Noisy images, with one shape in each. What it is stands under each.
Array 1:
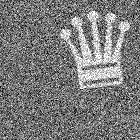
chess queen
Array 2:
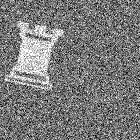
chess rook
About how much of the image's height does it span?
half
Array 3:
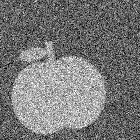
apple
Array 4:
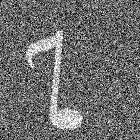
musical note
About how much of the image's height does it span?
two thirds
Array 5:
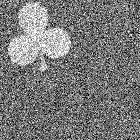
club
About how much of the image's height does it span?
half
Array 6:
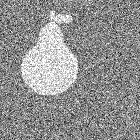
pear
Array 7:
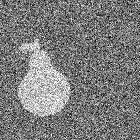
pear
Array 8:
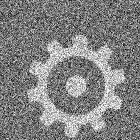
gear
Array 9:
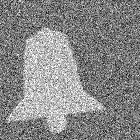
bell
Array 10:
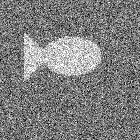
fish
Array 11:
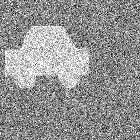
car
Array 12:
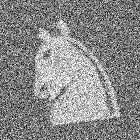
chess knight
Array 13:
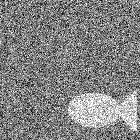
fish
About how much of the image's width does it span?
half
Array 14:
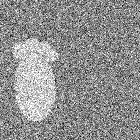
footprint
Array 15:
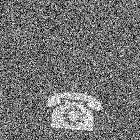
telephone
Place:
bottom middle
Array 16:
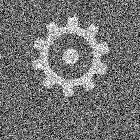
gear
